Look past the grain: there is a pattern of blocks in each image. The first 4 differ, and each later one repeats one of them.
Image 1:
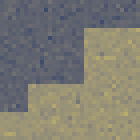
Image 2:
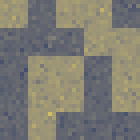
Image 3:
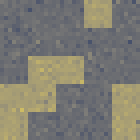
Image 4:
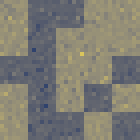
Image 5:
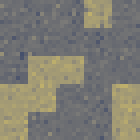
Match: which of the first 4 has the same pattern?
3
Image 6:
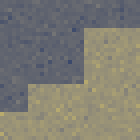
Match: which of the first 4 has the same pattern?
1
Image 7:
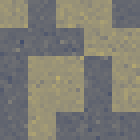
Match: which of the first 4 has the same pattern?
2
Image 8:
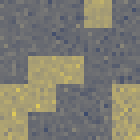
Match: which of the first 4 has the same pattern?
3
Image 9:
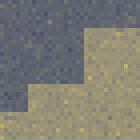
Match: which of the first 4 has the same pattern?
1
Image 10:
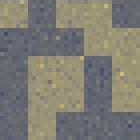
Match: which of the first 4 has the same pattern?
2
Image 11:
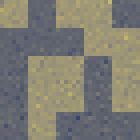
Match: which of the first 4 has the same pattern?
2
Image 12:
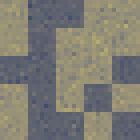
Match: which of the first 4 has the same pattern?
4
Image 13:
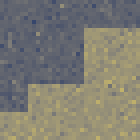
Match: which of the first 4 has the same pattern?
1
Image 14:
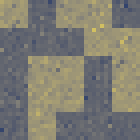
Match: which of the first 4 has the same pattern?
2
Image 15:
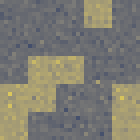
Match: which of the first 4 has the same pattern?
3
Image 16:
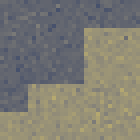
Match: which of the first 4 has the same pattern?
1
